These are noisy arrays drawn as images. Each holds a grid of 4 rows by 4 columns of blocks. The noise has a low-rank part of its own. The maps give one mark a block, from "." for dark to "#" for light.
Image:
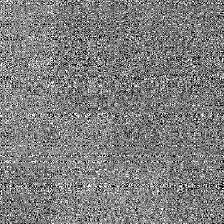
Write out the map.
#...
#...
##..
.##.
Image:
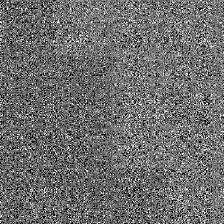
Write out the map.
.###
..##
..##
...#
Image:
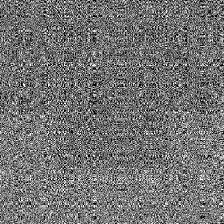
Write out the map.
....
....
#..#
####
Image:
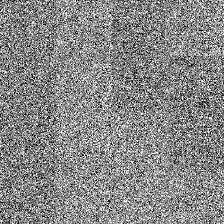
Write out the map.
.#.#
.#..
.##.
.###
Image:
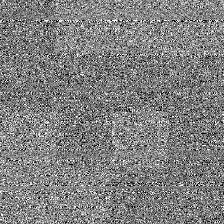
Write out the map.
.###
....
#.#.
##..
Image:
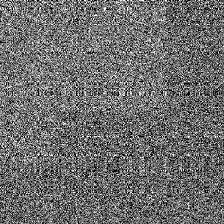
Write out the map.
###.
###.
#...
....
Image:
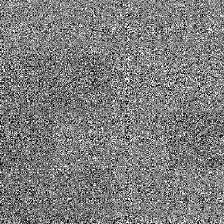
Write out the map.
####
..##
.##.
..##
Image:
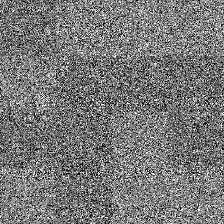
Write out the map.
.###
#...
..#.
#.##
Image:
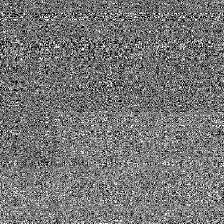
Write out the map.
....
....
.###
####
